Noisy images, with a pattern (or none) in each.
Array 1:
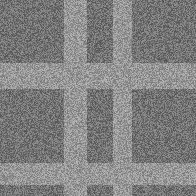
bands of rows crossing bands of columns
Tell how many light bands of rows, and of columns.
2 and 2
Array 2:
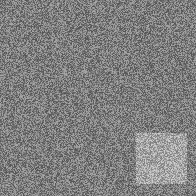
one block
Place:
bottom right
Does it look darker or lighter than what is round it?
lighter
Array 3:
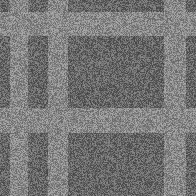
bands of rows crossing bands of columns
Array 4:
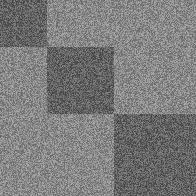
blocks along the diagonal
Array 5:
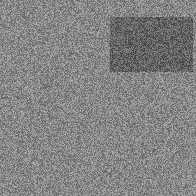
one block
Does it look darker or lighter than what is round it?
darker
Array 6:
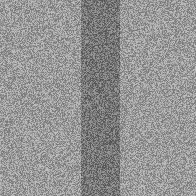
one band of columns
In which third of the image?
middle
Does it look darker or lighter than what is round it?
darker
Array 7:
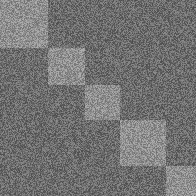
blocks along the diagonal
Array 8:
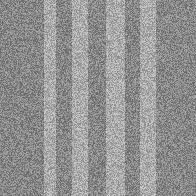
bands of columns
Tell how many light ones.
4
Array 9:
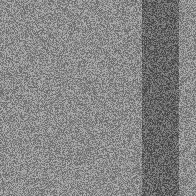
one band of columns
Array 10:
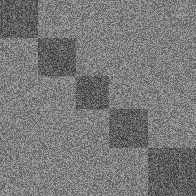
blocks along the diagonal
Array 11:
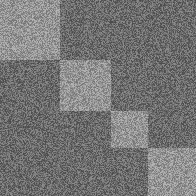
blocks along the diagonal
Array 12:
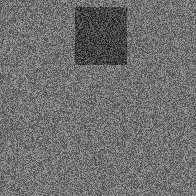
one block
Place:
top middle
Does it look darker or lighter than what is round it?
darker
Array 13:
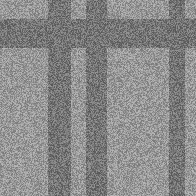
bands of rows crossing bands of columns
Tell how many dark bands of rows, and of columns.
1 and 3
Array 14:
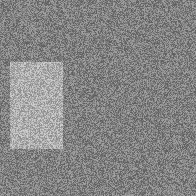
one block
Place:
middle left
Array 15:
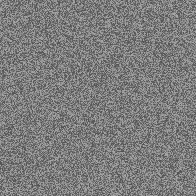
only noise
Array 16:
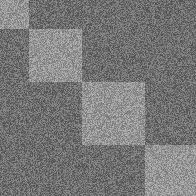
blocks along the diagonal
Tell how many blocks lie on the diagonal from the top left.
4
